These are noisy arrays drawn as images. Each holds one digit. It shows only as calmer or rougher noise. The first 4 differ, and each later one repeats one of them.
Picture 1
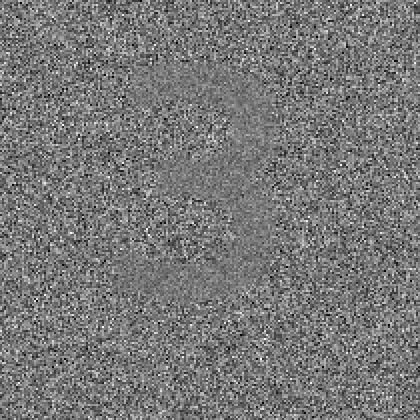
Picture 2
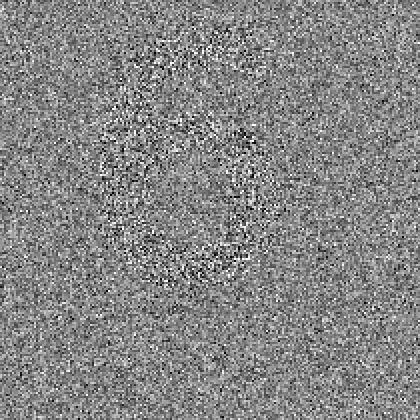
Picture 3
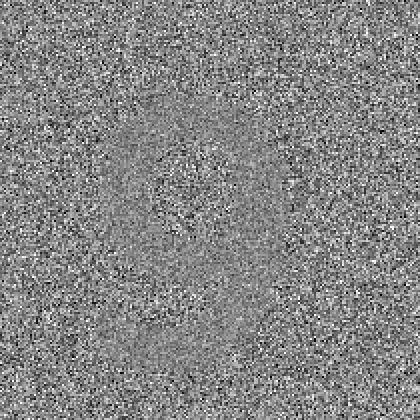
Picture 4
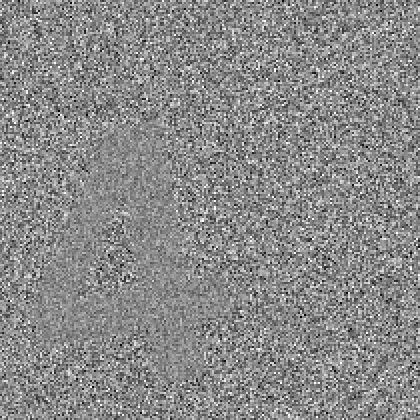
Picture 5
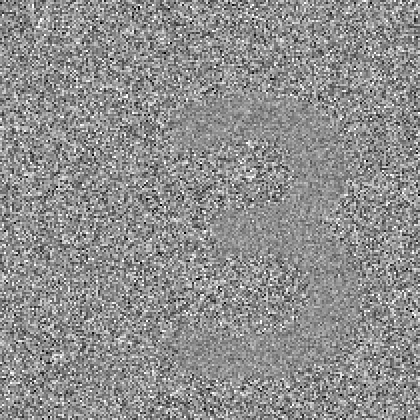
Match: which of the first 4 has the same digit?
1
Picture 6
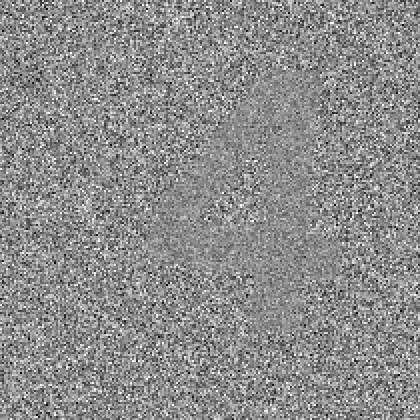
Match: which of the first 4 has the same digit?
4
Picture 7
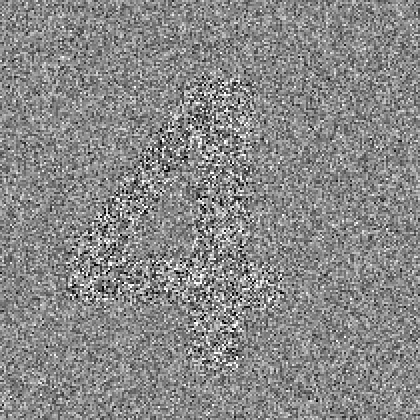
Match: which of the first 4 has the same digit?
4
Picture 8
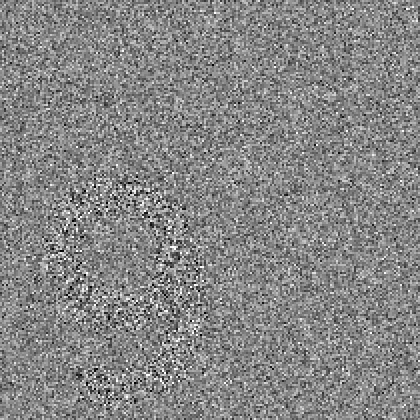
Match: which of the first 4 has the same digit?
3
